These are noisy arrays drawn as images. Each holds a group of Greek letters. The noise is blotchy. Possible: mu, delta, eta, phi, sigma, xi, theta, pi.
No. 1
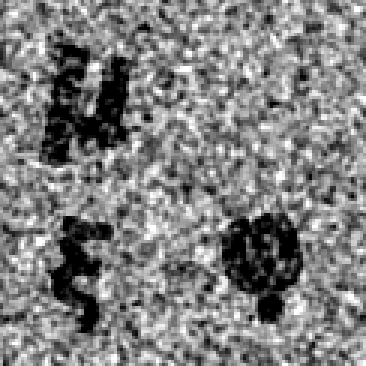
top left: mu; bottom left: xi; bottom right: phi
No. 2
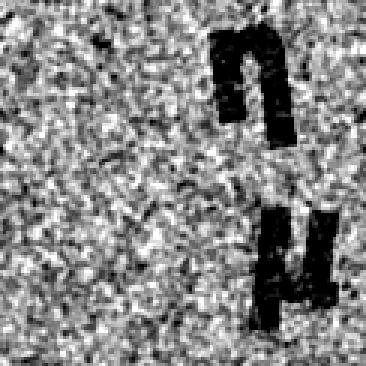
top right: eta; bottom right: mu
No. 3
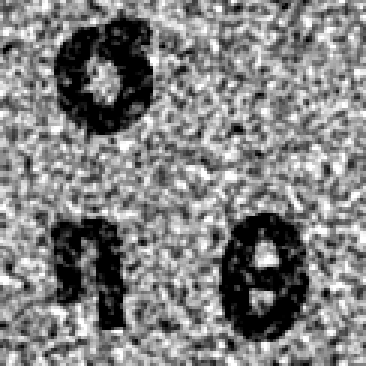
top left: sigma; bottom left: eta; bottom right: theta
